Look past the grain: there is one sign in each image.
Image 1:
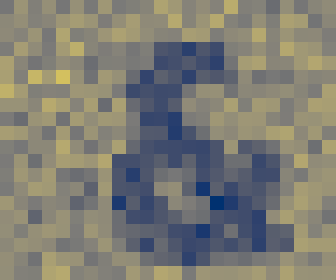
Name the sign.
ampersand
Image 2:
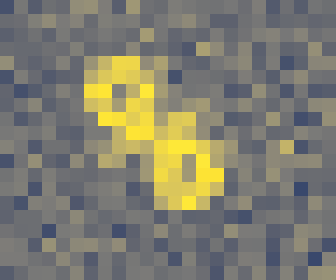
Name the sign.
percent sign
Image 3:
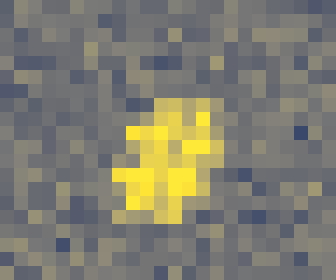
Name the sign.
hash sign
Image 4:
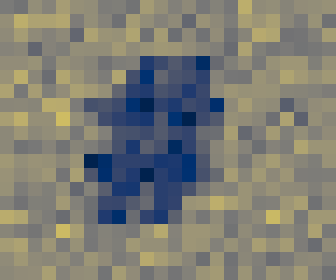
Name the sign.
hash sign
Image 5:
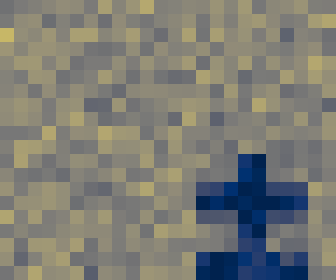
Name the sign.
plus-minus sign
